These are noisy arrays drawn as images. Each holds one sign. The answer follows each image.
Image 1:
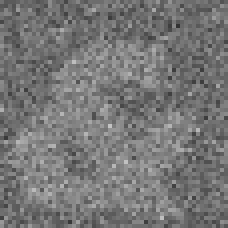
light ampersand
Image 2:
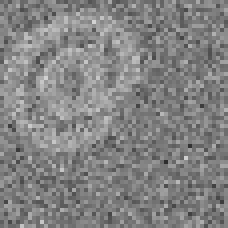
light at sign
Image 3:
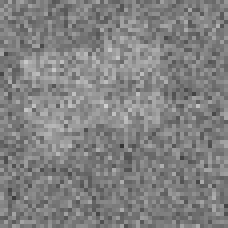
light not-equal sign
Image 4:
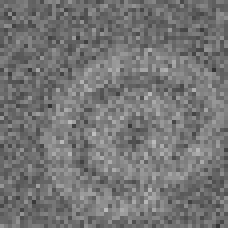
light at sign
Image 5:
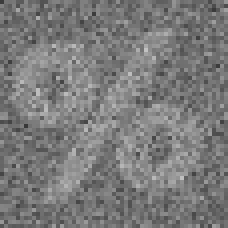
light percent sign
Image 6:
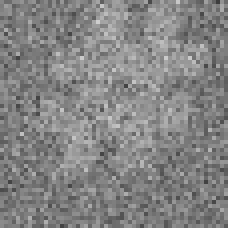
light hash sign
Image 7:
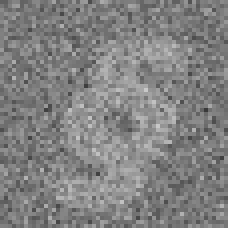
light section sign
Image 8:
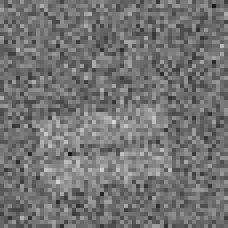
light equals sign
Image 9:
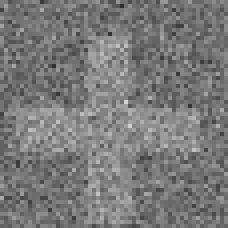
light plus sign
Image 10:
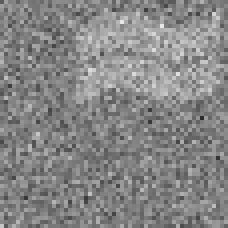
light approximately sign
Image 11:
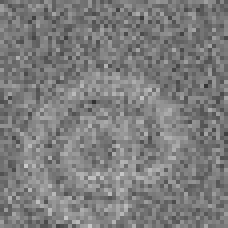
light at sign
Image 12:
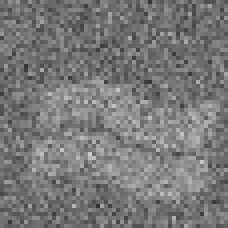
light approximately sign
